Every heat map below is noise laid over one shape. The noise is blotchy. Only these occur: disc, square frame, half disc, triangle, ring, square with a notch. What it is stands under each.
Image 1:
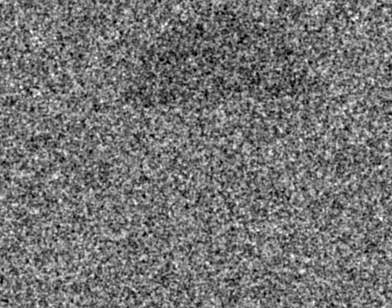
half disc
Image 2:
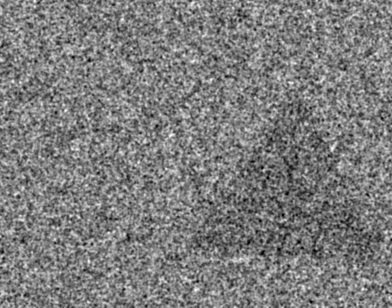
triangle
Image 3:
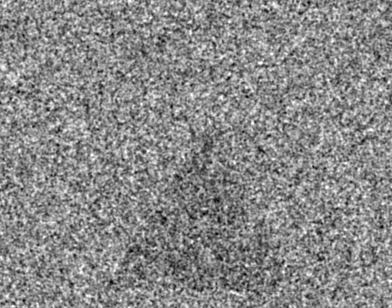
triangle
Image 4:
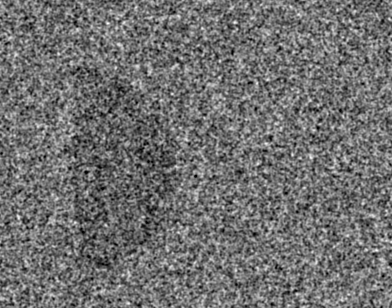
half disc
